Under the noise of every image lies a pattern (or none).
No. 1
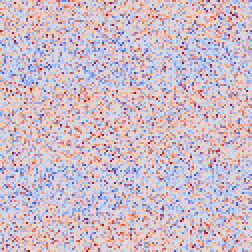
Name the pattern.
horizontal stripes
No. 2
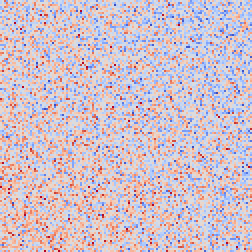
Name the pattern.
a smooth slope
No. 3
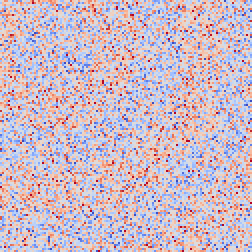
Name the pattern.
rings round one point
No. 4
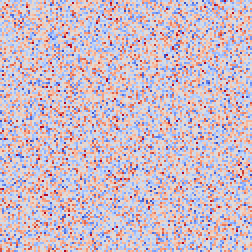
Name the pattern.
only noise
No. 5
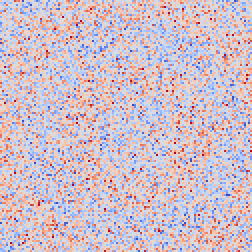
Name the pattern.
rings round one point
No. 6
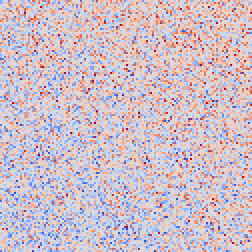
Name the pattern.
a smooth slope
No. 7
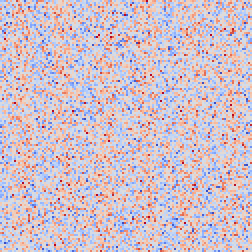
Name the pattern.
vertical stripes
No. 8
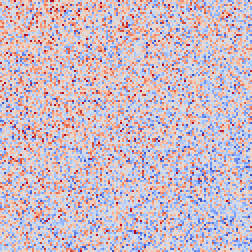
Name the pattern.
a smooth slope
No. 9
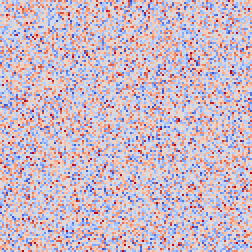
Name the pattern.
only noise
